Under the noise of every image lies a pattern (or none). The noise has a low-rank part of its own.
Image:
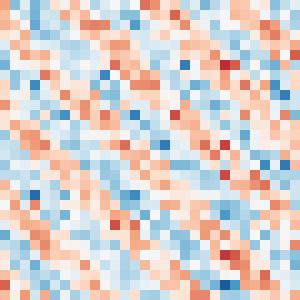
diagonal stripes
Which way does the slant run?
top left to bottom right
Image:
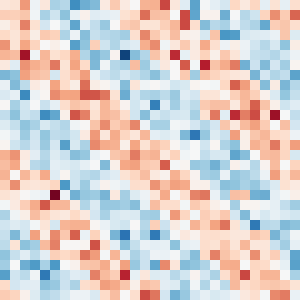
diagonal stripes
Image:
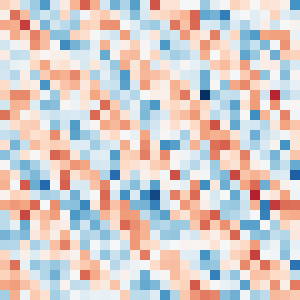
diagonal stripes
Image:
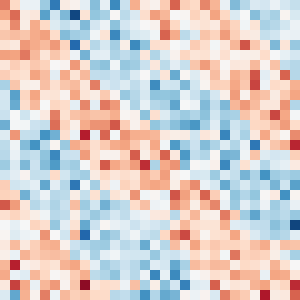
diagonal stripes
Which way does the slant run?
top left to bottom right
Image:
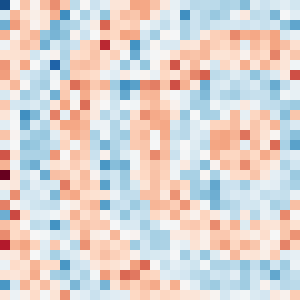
rings round one point
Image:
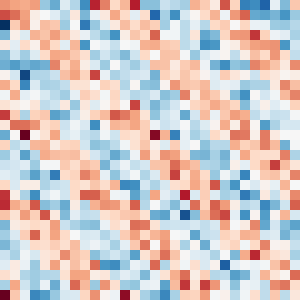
diagonal stripes
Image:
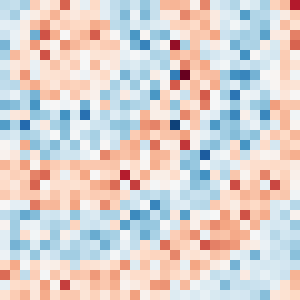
rings round one point
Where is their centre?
top left
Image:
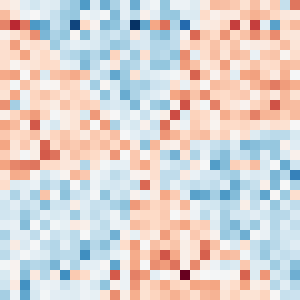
spokes from one point
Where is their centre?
centre
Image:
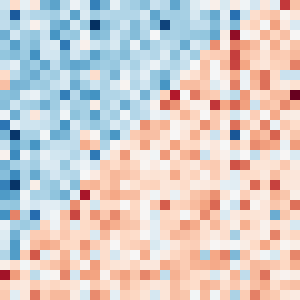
a sharp edge
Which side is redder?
bottom right
